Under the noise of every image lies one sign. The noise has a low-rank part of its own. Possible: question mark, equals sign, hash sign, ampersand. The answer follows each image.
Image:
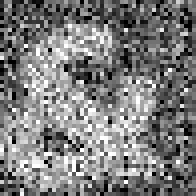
light ampersand
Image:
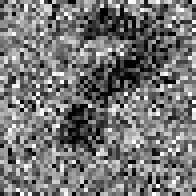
dark question mark
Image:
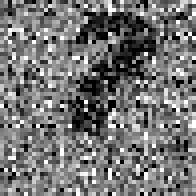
dark question mark
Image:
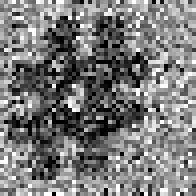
dark hash sign
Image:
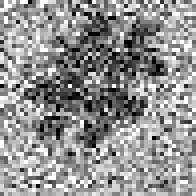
dark hash sign
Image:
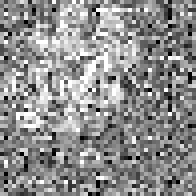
light hash sign
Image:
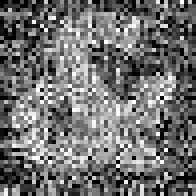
light ampersand
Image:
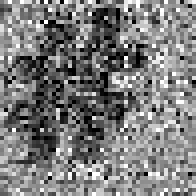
dark hash sign
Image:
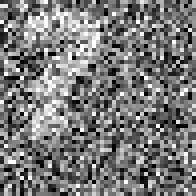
light question mark
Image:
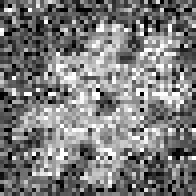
light hash sign
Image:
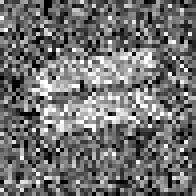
light equals sign
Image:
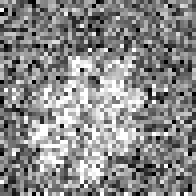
light hash sign
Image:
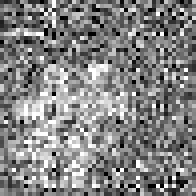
light hash sign
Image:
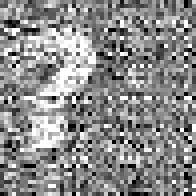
light question mark
